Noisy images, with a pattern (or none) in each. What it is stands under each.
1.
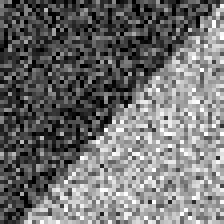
a sharp edge
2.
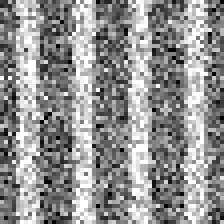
vertical stripes
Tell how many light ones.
4
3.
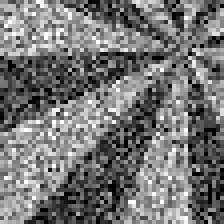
spokes from one point
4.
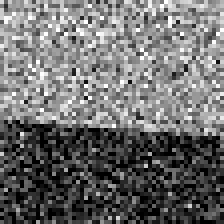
a sharp edge
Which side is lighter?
top
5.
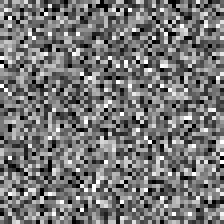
only noise
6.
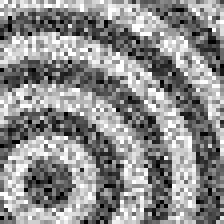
rings round one point
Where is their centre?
bottom left
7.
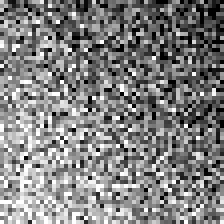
a smooth slope
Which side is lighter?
bottom left
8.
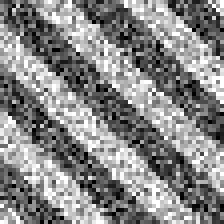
diagonal stripes
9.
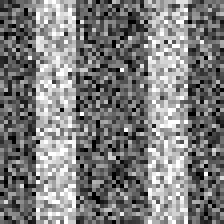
vertical stripes
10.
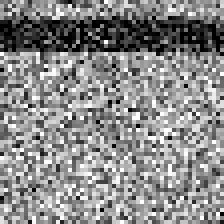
one horizontal stripe
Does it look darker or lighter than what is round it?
darker
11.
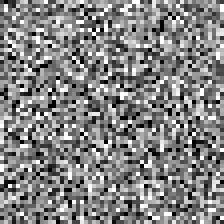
only noise
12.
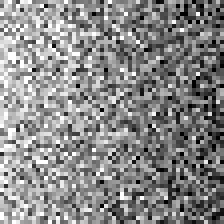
a smooth slope
